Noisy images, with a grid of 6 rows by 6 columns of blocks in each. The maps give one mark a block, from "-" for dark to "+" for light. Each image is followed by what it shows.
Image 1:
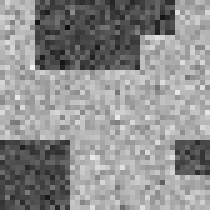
+ - - - - +
+ - - - + +
+ + + + + +
+ + + + + +
- - + + + -
- - + + + +
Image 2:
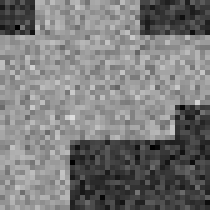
- + + + - -
+ + + + + +
+ + + + + +
+ + + + + -
+ + - - - -
+ + - - - -
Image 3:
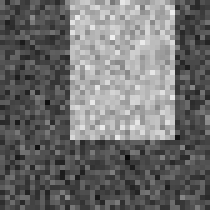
- - + + + -
- - + + + -
- - + + + -
- - + + + -
- - - - - -
- - - - - -
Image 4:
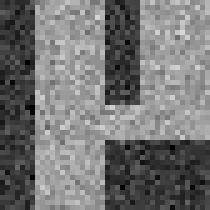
- + + - + +
- + + - + +
- + + - + +
- + + + + +
- + + - - -
- + + - - -
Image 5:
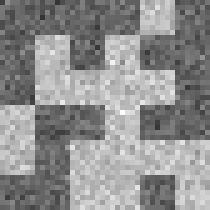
- - - - + -
- + - + - -
- + + + + -
+ - - + - -
+ - + + + +
- - + + - +
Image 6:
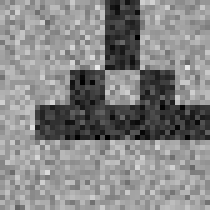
+ + + - + +
+ + + - + +
+ + - + - +
+ - - - - -
+ + + + + +
+ + + + + +
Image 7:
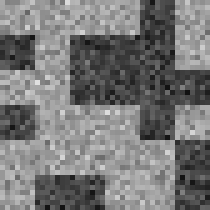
+ + + + - +
- + - - - +
+ + - - - -
- + + + - +
+ + + + + -
+ - - + + -
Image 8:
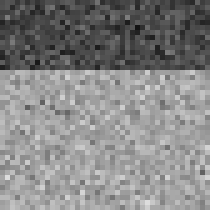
- - - - - -
- - - - - -
+ + + + + +
+ + + + + +
+ + + + + +
+ + + + + +
